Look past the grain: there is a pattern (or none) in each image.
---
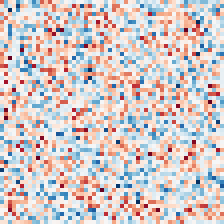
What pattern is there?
rings round one point
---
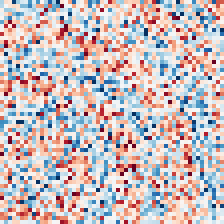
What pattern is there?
rings round one point
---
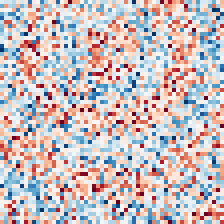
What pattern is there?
rings round one point
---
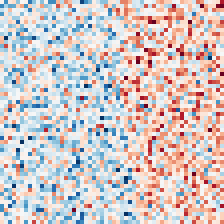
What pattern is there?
a sharp edge
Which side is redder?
right
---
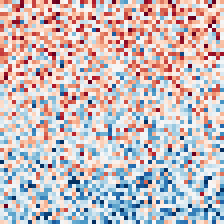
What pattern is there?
a smooth slope
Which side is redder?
top
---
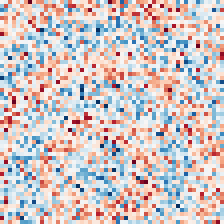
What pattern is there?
rings round one point
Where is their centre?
bottom middle
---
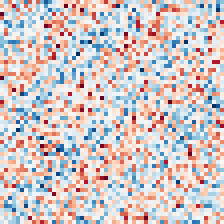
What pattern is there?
diagonal stripes
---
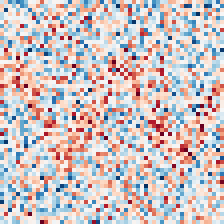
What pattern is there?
a wavy band
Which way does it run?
left to right
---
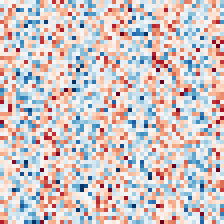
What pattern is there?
vertical stripes
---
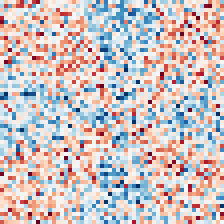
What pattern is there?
spokes from one point
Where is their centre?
centre
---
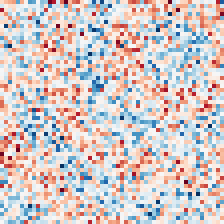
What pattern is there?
rings round one point
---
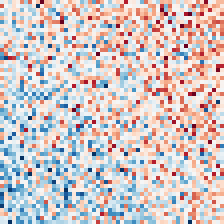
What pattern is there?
a smooth slope
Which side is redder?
top right
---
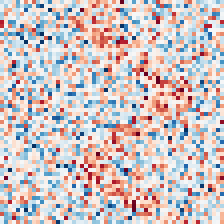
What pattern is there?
a wavy band
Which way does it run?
top to bottom
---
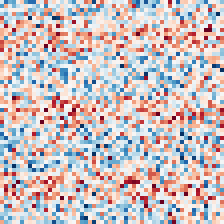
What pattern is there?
horizontal stripes
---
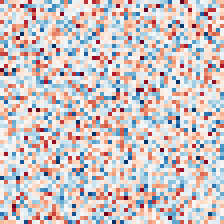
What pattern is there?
only noise
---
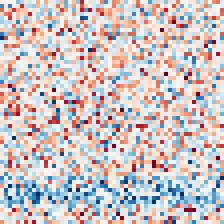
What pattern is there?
one horizontal stripe
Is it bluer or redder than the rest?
bluer
